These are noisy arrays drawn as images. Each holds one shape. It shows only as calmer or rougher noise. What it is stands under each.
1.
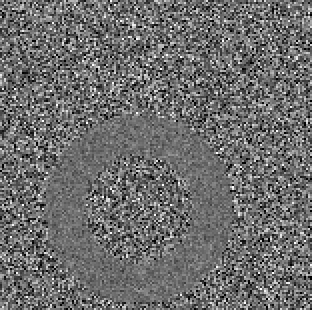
ring
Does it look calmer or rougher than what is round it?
calmer
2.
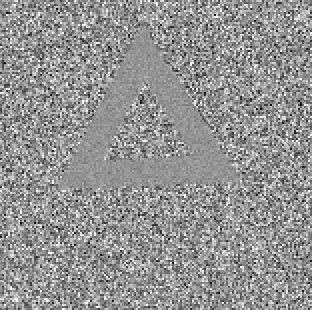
triangle frame
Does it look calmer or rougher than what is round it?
calmer
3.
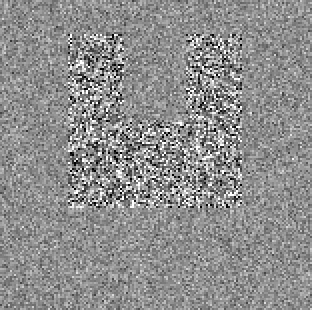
square with a notch
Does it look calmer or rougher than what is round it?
rougher
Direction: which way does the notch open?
up
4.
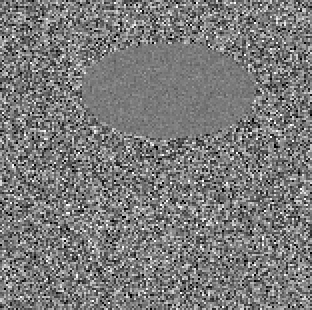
ellipse
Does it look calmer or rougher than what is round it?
calmer
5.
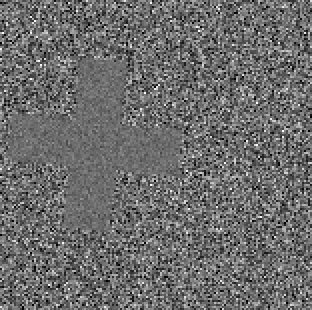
cross
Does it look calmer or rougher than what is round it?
calmer
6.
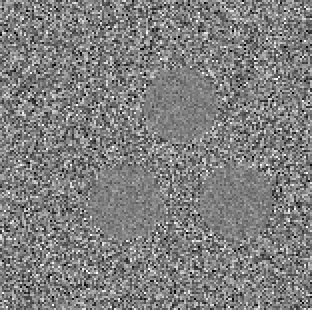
three dots
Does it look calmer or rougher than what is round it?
calmer
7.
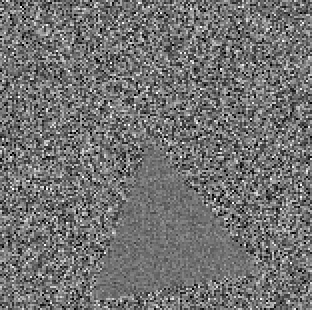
triangle
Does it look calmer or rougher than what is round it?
calmer
